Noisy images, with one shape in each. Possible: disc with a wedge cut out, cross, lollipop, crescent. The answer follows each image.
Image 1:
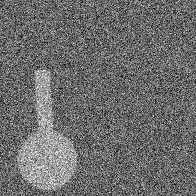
lollipop
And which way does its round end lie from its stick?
down
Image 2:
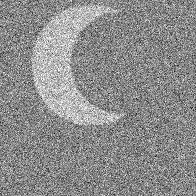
crescent
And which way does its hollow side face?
right
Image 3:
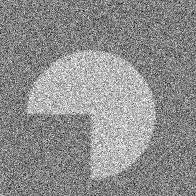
disc with a wedge cut out
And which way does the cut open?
down and left
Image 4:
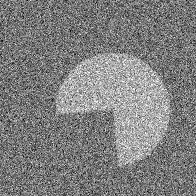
disc with a wedge cut out
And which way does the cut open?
down and left
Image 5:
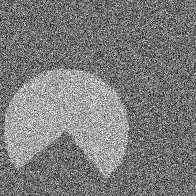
disc with a wedge cut out
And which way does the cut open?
down
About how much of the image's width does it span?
two thirds
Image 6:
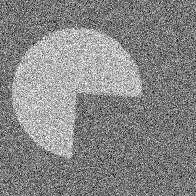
disc with a wedge cut out
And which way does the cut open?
down and right
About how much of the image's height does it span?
two thirds
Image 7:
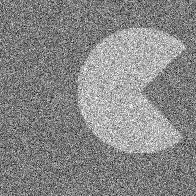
disc with a wedge cut out
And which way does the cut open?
right
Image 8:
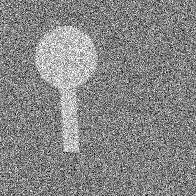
lollipop
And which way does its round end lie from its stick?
up
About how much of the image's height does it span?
two thirds
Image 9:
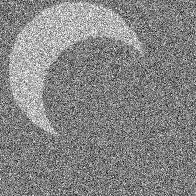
crescent
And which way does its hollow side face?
down and right
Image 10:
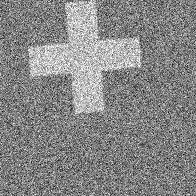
cross
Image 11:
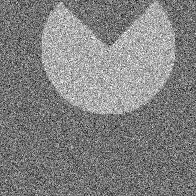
disc with a wedge cut out
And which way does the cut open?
up
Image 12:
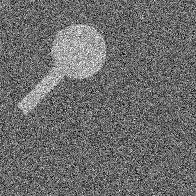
lollipop
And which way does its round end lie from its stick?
up and right
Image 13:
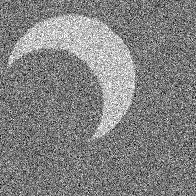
crescent
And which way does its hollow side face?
down and left
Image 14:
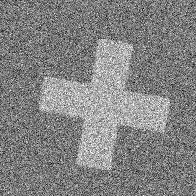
cross
